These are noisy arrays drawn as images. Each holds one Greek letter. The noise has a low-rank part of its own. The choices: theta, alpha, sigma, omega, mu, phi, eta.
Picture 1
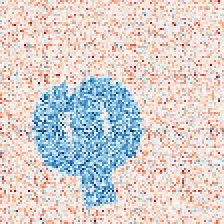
blue phi
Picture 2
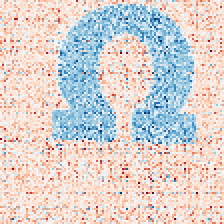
blue omega
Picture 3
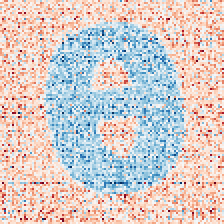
blue theta
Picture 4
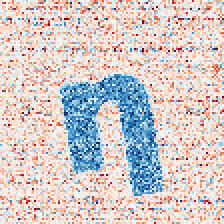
blue eta
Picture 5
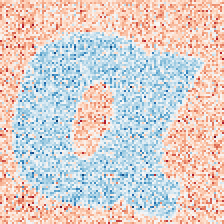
blue alpha
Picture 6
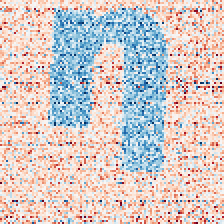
blue eta
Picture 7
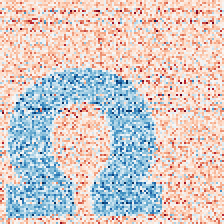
blue omega
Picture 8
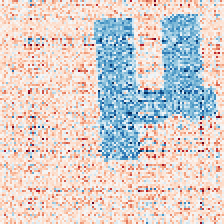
blue mu
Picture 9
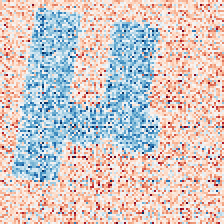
blue mu
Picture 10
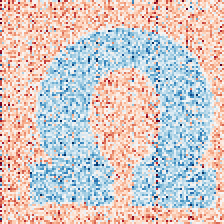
blue omega
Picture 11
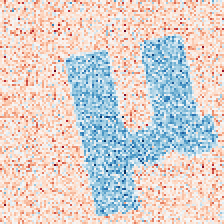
blue mu
